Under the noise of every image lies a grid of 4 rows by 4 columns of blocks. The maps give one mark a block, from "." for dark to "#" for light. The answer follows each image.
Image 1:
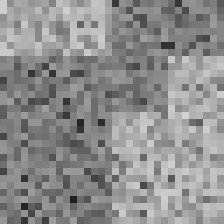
##..
...#
..##
..##
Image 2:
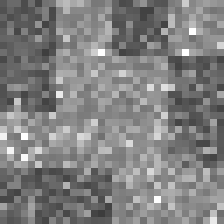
.#.#
.##.
###.
..##
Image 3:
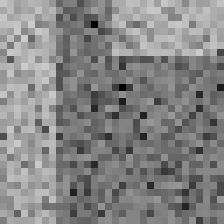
#.##
#...
#...
#...
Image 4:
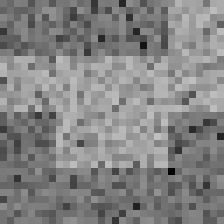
...#
####
.##.
....
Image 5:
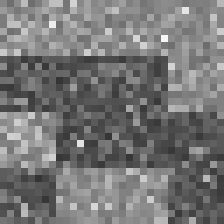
####
...#
#...
.##.
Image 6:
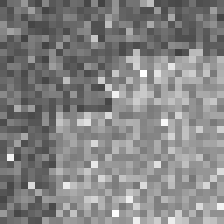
....
..##
.###
.###
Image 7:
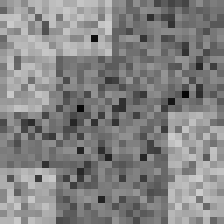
##..
#...
...#
#..#
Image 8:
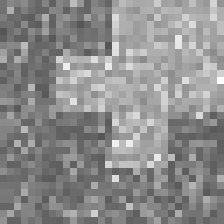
..##
.###
..#.
....
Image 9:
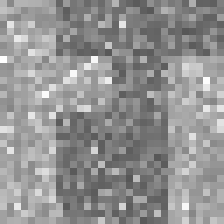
#...
##.#
#..#
#..#
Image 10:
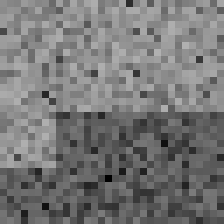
####
####
#...
....
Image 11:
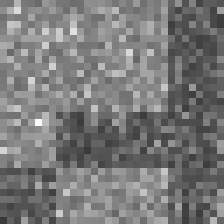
###.
###.
#...
.##.
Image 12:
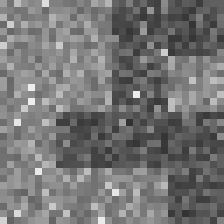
##..
##.#
#...
###.
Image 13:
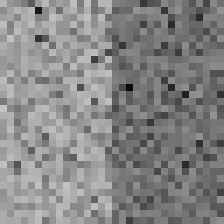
##..
##..
##..
##..
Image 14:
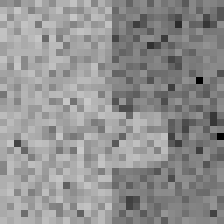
##..
##..
###.
##..
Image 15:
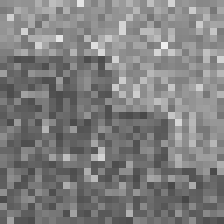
####
..##
...#
....
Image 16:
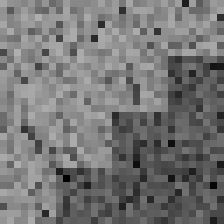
####
###.
##..
#...
